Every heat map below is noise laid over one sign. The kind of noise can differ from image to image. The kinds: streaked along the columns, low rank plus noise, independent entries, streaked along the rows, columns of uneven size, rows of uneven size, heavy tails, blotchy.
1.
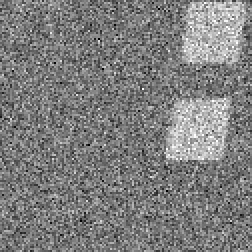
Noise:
independent entries
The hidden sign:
colon
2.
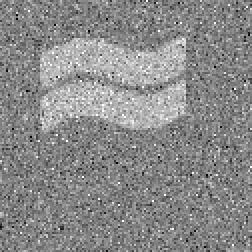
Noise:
heavy tails
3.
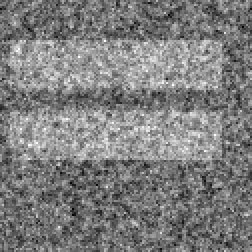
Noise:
blotchy
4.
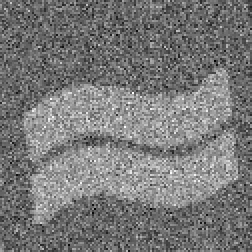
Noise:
low rank plus noise
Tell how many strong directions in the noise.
one
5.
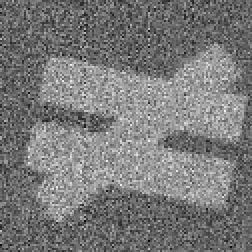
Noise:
columns of uneven size
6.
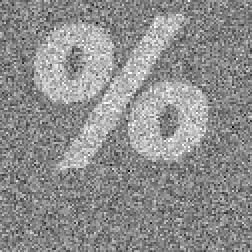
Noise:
independent entries
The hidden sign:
percent sign
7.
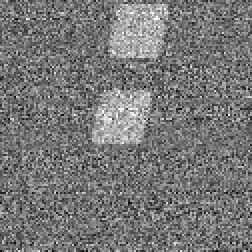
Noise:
rows of uneven size
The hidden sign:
colon
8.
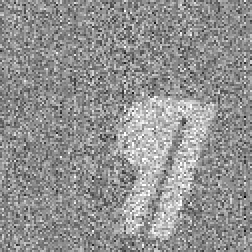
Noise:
columns of uneven size
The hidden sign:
pilcrow
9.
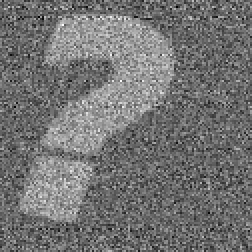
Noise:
rows of uneven size
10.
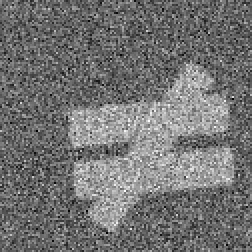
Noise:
independent entries
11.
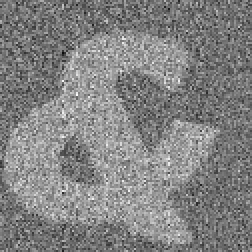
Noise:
columns of uneven size
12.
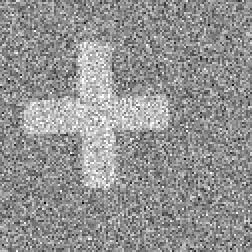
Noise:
independent entries
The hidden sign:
plus sign
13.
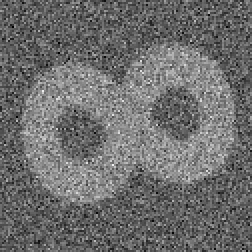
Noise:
independent entries
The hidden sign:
infinity sign
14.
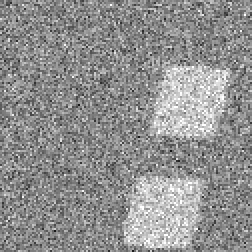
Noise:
independent entries
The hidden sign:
colon
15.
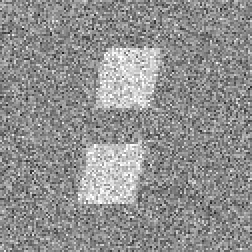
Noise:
independent entries
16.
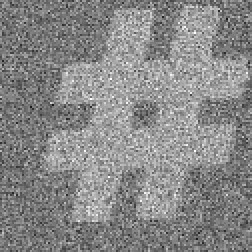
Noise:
low rank plus noise
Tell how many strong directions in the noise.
two
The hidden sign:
hash sign
